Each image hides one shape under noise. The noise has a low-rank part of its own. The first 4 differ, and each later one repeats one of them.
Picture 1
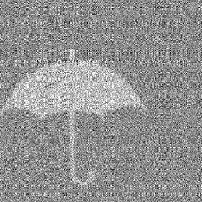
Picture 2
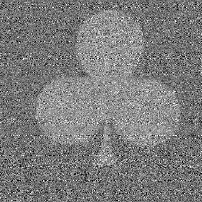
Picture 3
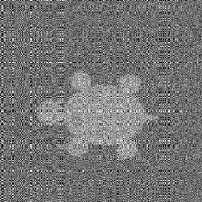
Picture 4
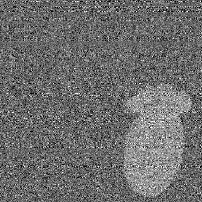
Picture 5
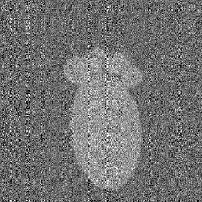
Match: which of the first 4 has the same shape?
4
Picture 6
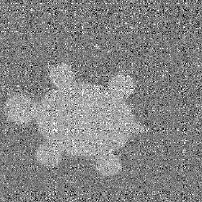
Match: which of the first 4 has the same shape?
3
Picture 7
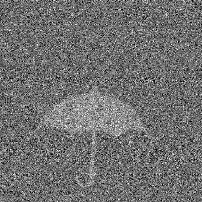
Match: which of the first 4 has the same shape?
1
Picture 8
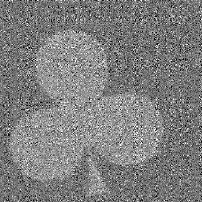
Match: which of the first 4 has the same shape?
2
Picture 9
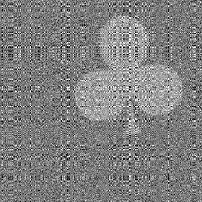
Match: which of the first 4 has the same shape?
2
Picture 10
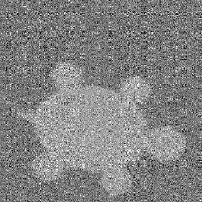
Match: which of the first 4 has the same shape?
3
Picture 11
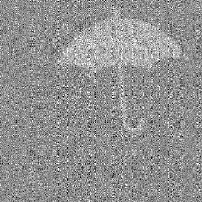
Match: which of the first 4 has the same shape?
1
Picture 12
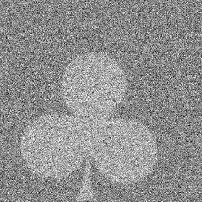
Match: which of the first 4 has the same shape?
2
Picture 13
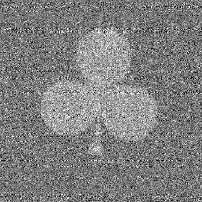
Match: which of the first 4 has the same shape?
2
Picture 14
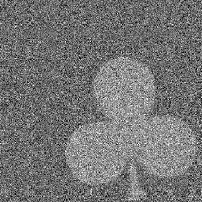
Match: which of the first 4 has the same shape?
2
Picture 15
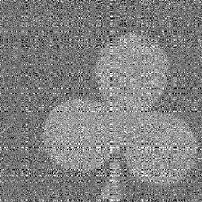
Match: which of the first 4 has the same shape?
2
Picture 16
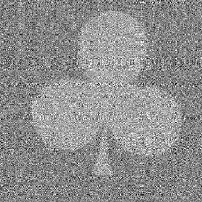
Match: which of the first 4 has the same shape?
2
